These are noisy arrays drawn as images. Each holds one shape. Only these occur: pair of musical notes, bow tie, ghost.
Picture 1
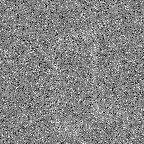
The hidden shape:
pair of musical notes
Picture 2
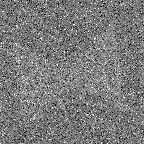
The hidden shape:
bow tie
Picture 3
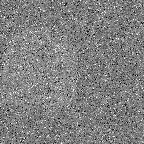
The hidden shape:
ghost
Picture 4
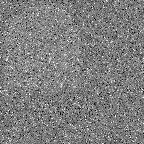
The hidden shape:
ghost
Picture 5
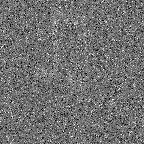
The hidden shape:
pair of musical notes
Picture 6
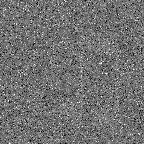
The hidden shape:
pair of musical notes
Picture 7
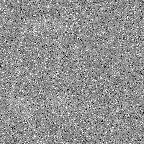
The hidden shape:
pair of musical notes
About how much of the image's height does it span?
two thirds
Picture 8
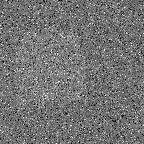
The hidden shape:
ghost
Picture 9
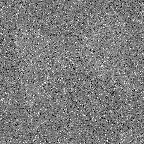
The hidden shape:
bow tie
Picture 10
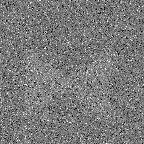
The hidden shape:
bow tie
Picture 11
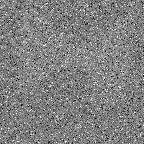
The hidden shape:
bow tie
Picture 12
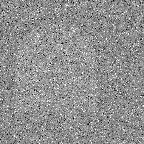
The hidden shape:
ghost
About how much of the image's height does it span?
two thirds
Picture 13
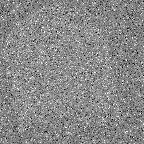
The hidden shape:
ghost
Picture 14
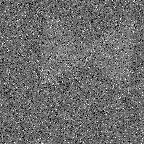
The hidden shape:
bow tie
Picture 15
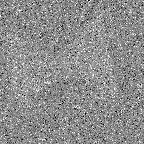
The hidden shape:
bow tie
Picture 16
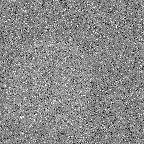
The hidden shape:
ghost
